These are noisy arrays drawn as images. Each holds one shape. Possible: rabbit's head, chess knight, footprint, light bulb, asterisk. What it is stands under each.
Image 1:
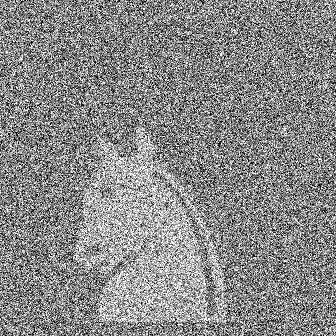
chess knight
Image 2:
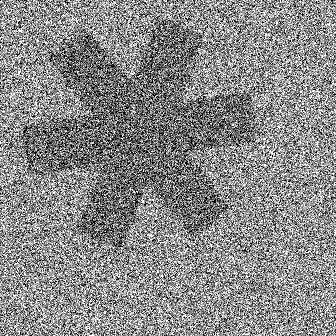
asterisk
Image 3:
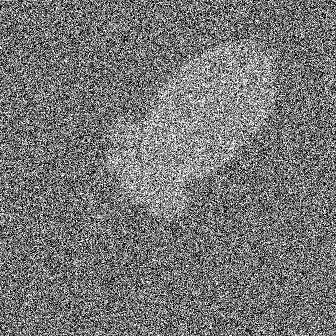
footprint
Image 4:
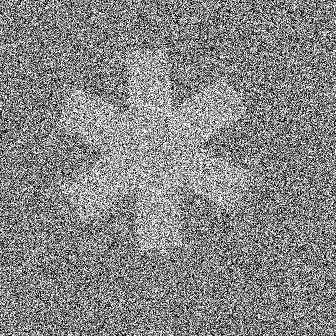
asterisk
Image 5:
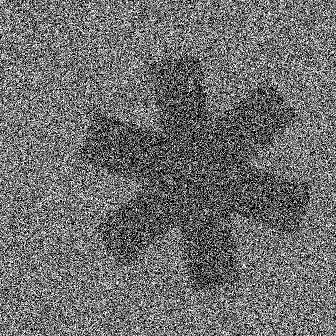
asterisk
